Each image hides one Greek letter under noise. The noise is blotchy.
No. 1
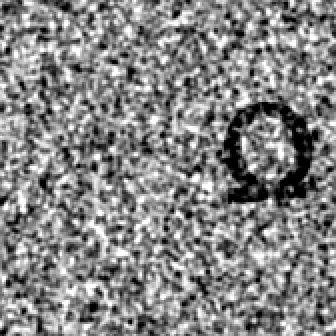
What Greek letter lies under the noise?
omega
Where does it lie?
middle right
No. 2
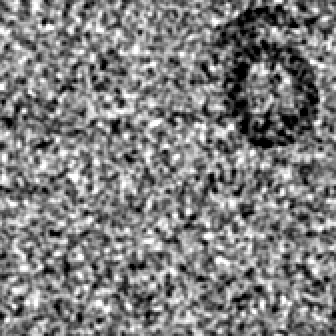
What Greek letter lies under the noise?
delta
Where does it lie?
top right
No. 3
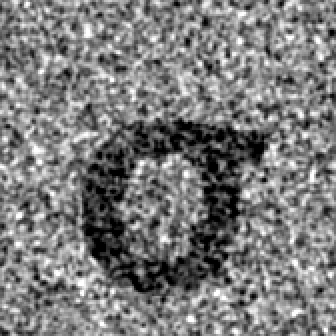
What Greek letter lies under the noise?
sigma
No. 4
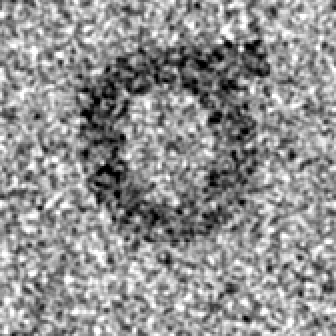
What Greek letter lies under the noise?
sigma
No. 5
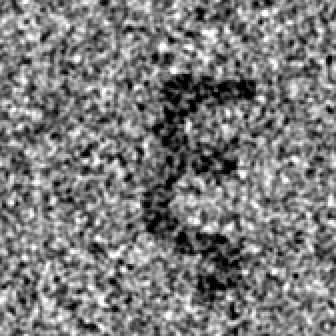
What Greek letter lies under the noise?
xi
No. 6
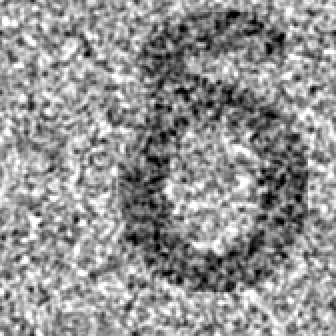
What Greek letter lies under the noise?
delta
